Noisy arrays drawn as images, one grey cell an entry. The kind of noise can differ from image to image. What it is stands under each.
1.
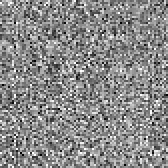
low rank plus noise
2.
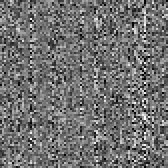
columns of uneven size
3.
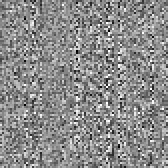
columns of uneven size
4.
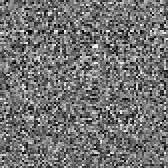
low rank plus noise
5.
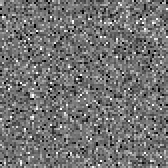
heavy tails
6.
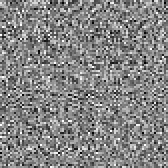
low rank plus noise
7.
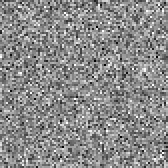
independent entries
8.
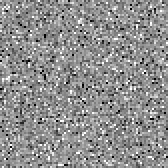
heavy tails
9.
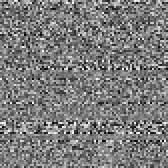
rows of uneven size
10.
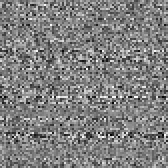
rows of uneven size
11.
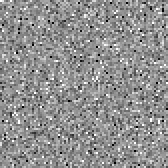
heavy tails
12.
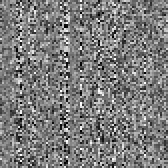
columns of uneven size
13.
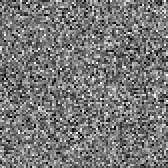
independent entries
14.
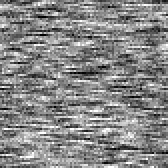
streaked along the rows
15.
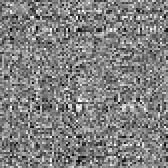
low rank plus noise
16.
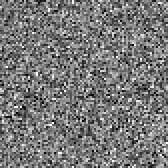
independent entries
